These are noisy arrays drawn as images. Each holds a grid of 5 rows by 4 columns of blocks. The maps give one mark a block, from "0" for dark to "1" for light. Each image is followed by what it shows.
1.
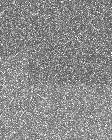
0 0 0 0
0 0 0 0
1 0 0 0
1 1 1 1
1 1 1 1
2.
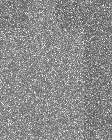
0 1 0 0
1 1 1 0
1 1 1 0
1 1 1 0
1 1 1 0
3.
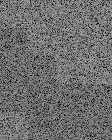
1 1 1 1
0 1 1 1
0 0 1 1
0 0 0 0
1 0 0 0
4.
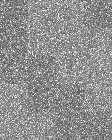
0 1 1 0
0 1 1 1
0 0 1 1
1 0 0 1
1 1 0 0
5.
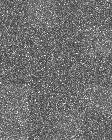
0 1 0 0
0 0 0 1
0 0 0 0
1 0 0 1
1 0 1 0
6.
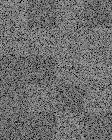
1 0 1 0
1 1 1 1
0 0 1 1
0 1 0 1
0 0 1 0
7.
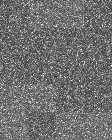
0 1 1 0
0 0 0 0
0 0 0 0
1 1 0 0
1 0 1 1
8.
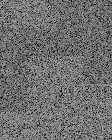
1 1 0 0
0 0 0 0
0 1 1 0
0 1 1 1
1 1 1 1
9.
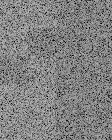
1 1 0 0
1 0 0 0
0 1 0 0
1 1 0 0
1 1 0 0
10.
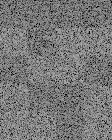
0 0 0 0
1 0 1 1
0 1 1 0
1 0 0 1
1 1 0 1
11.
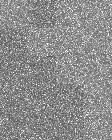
1 0 1 1
0 1 1 1
0 0 1 1
0 0 0 1
0 0 0 1
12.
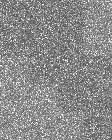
0 0 0 1
0 0 0 1
1 0 0 0
1 1 0 0
1 1 1 0
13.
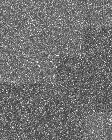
1 1 1 1
1 1 1 0
1 1 0 0
0 0 0 0
0 0 0 1
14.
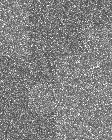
1 0 0 0
1 0 0 1
0 0 1 1
0 1 1 1
0 0 1 1
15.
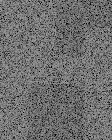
1 1 0 0
1 1 0 1
1 1 1 1
1 0 0 1
1 0 0 1
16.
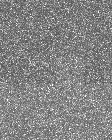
0 0 0 0
0 0 0 0
0 0 1 0
1 1 1 1
1 1 1 1
